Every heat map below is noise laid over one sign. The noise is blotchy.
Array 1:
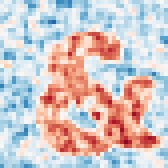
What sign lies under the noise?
ampersand
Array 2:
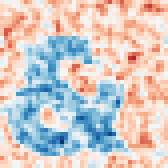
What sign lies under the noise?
ampersand
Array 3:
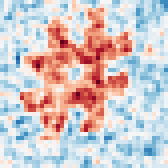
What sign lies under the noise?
hash sign
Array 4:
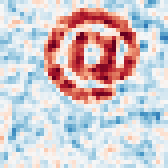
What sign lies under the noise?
at sign
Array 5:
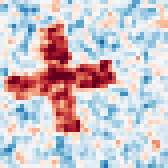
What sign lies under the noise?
plus sign
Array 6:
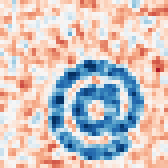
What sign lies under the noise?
at sign
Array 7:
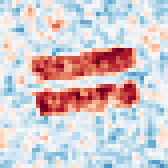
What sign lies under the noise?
equals sign
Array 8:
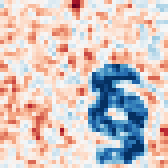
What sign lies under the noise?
section sign
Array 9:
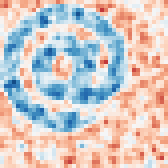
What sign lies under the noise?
at sign
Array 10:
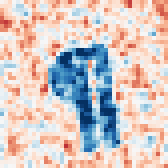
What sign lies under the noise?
pilcrow
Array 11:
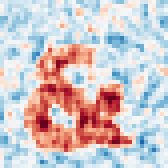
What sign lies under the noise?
ampersand
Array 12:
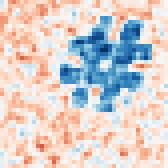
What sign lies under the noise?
hash sign
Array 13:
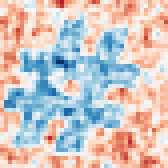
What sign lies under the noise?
hash sign
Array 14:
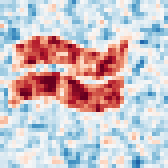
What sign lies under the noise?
approximately sign
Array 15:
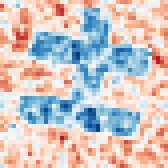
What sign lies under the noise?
plus-minus sign
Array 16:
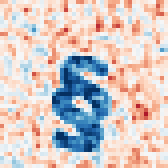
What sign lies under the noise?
section sign
